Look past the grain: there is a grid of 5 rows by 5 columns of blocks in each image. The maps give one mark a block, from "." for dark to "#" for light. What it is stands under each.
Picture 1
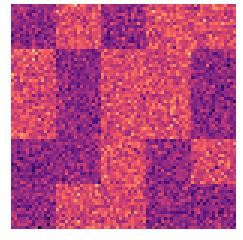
. # . # #
# . # # .
# . # # .
. . # . #
. # # . .
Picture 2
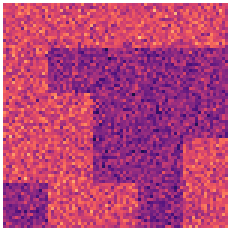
# # # # #
# . . . .
# # . . .
# # . . #
. # # . #
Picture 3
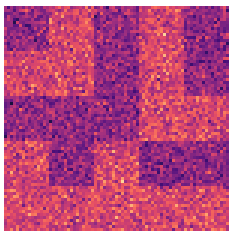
. # . # .
# # . # .
. . . # #
# . # . .
# # # # #
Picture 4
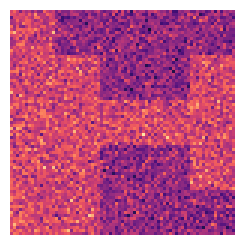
# . . . .
# # . . #
# # # # #
# # . . #
# # . . .
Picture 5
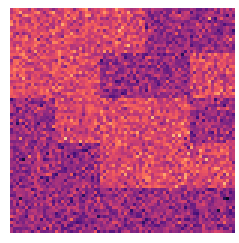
# # # . .
# # . . #
. # # # .
. . # # #
. . . . .
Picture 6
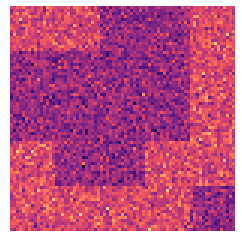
# # . . #
. . . . #
. . . . #
# . . # #
# # # # .
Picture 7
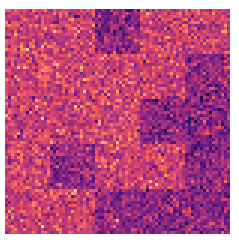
# # . # #
# # # # .
# # # . .
# . # # .
# # . . .
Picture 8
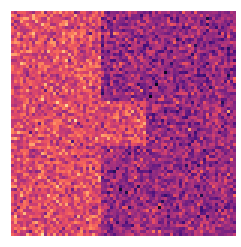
# # . . .
# # . . .
# # # . .
# # . . .
# # . . .
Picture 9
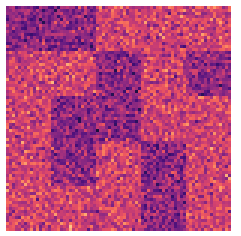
. . # # #
# # . # .
# . . # #
# . # . #
# # # . #
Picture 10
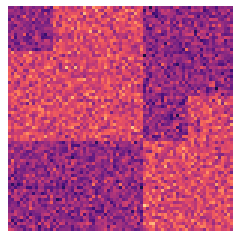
. # # . .
# # # . .
# # # . #
. . . # #
. . . # #
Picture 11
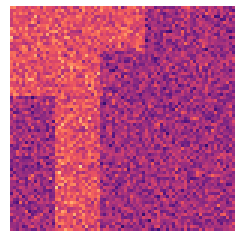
# # # . .
# # . . .
. # . . .
. # . . .
. # . . .
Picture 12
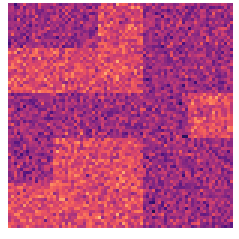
. . # . .
# # # . .
. . . . #
. # # . .
# # # . .
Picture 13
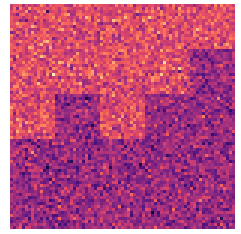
# # # # #
# # # # .
# . # . .
. . . . .
. . . . .
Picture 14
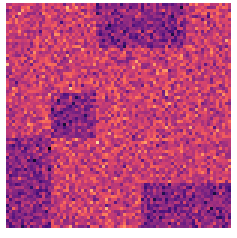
# # . . #
# # # # #
# . # # #
. # # # #
. # # . .
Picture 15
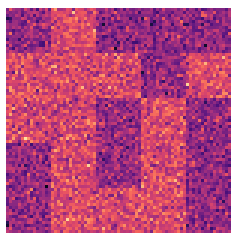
. # . . .
# # # . #
# # . # .
. # . # .
. # # # .
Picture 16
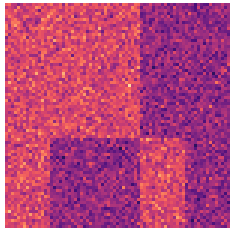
# # # . .
# # # . .
# # # . .
# . . # .
# . . # .
